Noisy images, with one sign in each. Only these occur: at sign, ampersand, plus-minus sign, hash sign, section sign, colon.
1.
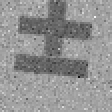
dark plus-minus sign
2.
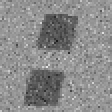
dark colon
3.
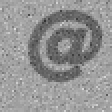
dark at sign
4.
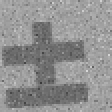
dark plus-minus sign
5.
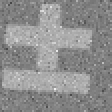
light plus-minus sign
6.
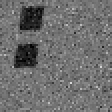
dark colon
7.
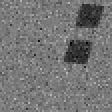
dark colon
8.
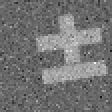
light plus-minus sign
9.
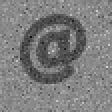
dark at sign
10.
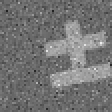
light plus-minus sign
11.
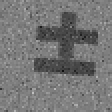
dark plus-minus sign
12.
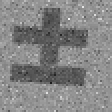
dark plus-minus sign
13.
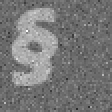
light section sign
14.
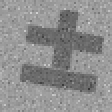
dark plus-minus sign
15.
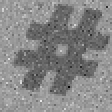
dark hash sign
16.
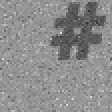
dark hash sign
